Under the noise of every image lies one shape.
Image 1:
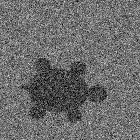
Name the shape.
turtle
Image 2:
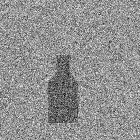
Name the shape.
bottle
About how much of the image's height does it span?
half
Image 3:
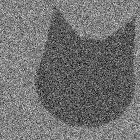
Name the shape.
cat's head
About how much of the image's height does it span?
nearly all
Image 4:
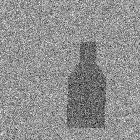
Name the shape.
bottle
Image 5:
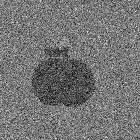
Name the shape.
apple
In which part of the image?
centre
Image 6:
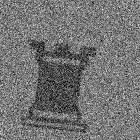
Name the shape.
chess rook
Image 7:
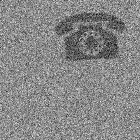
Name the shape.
telephone
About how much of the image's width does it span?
half
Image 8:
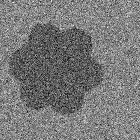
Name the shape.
flower
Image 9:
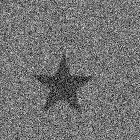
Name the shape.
star
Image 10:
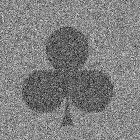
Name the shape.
club
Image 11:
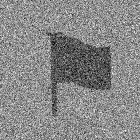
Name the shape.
flag
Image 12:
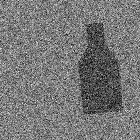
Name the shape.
bottle
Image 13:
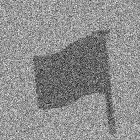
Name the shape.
flag
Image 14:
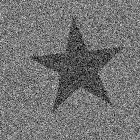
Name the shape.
star
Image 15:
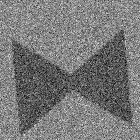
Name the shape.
bow tie
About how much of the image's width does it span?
nearly all
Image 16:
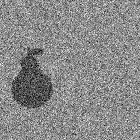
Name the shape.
pear
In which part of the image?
middle left
